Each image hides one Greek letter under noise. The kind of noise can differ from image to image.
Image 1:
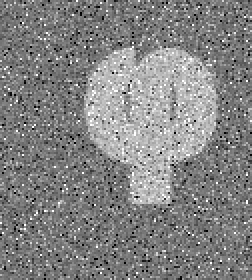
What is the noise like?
heavy tails
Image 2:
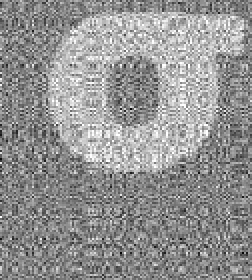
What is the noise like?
low rank plus noise
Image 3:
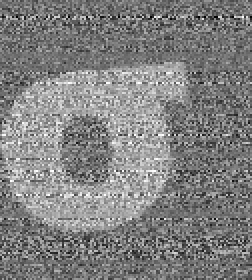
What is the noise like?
rows of uneven size
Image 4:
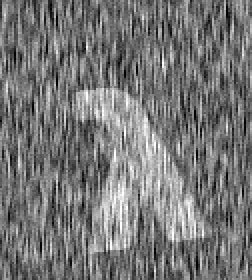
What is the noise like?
streaked along the columns
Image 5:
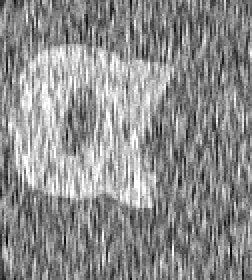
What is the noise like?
streaked along the columns
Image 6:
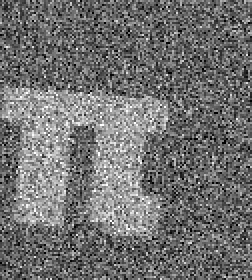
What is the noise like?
independent entries
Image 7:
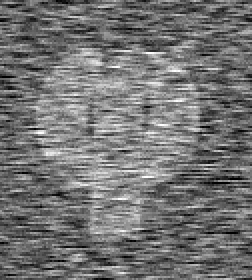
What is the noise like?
streaked along the rows
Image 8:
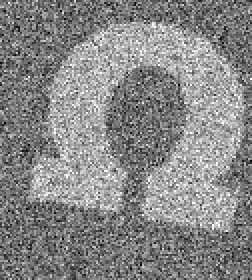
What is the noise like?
independent entries
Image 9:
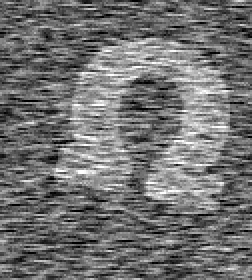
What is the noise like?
streaked along the rows
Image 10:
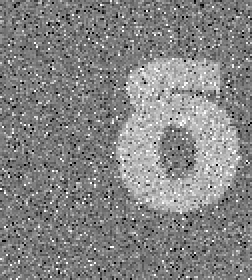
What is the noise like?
heavy tails
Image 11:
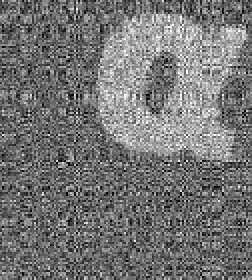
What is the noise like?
low rank plus noise
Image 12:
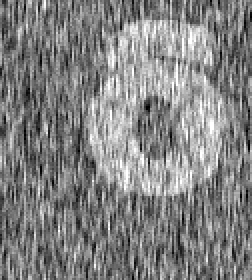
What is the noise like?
streaked along the columns
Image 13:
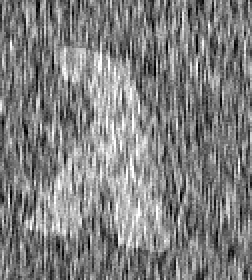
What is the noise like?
streaked along the columns
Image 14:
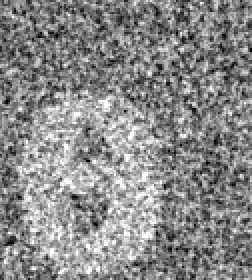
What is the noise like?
blotchy
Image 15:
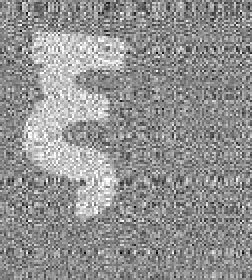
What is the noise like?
low rank plus noise
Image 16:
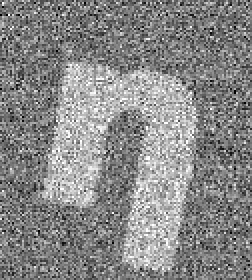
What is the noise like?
low rank plus noise
